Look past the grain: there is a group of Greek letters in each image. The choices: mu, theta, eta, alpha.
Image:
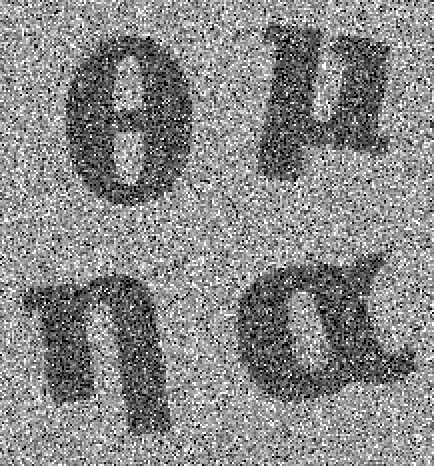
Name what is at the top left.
theta
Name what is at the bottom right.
alpha
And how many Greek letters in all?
4
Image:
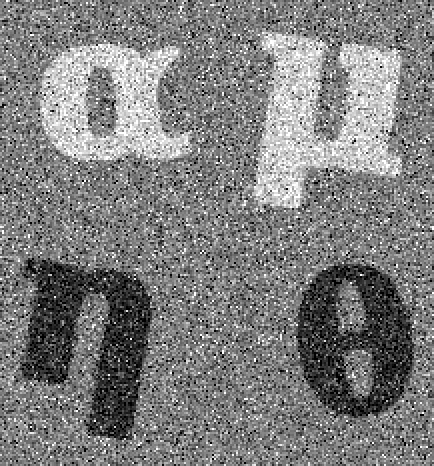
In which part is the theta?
bottom right
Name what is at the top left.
alpha
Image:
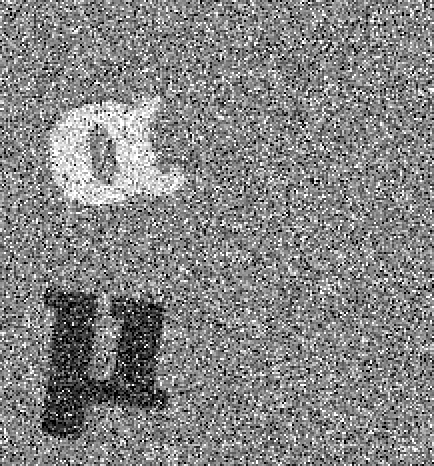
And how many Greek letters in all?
2
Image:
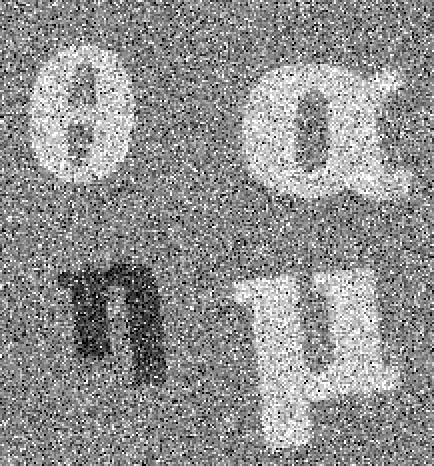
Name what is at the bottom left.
eta
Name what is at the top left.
theta
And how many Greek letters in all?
4
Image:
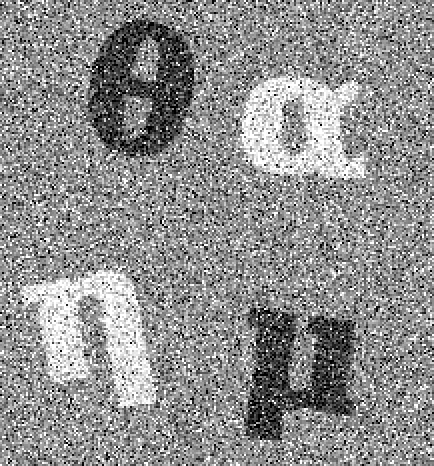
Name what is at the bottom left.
eta
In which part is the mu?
bottom right
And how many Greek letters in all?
4
